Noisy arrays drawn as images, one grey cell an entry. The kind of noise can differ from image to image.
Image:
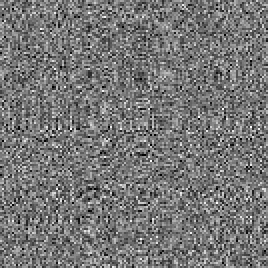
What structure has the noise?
low rank plus noise
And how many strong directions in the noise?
three or four
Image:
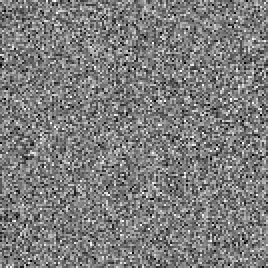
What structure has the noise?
independent entries
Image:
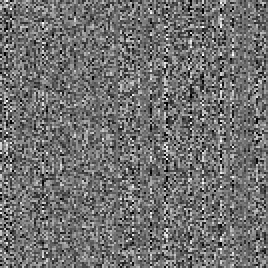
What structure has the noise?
columns of uneven size
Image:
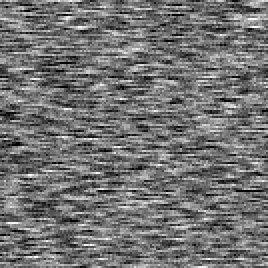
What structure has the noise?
streaked along the rows
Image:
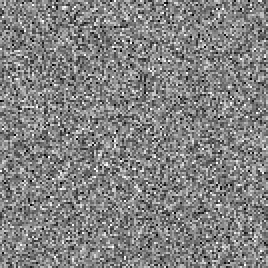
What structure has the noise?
independent entries
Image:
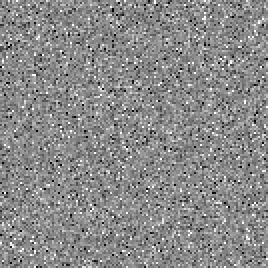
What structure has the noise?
heavy tails
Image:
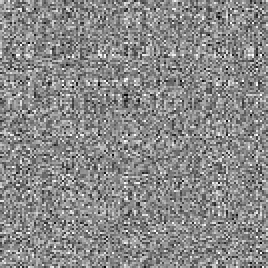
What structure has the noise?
low rank plus noise
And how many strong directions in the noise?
three or four
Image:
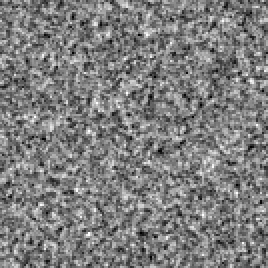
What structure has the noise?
blotchy
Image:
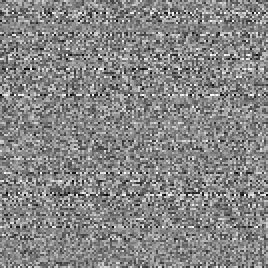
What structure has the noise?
rows of uneven size
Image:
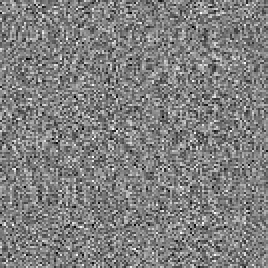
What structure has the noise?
low rank plus noise
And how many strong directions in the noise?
five to eight
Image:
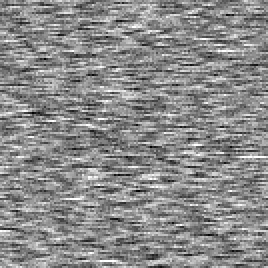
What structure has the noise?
streaked along the rows
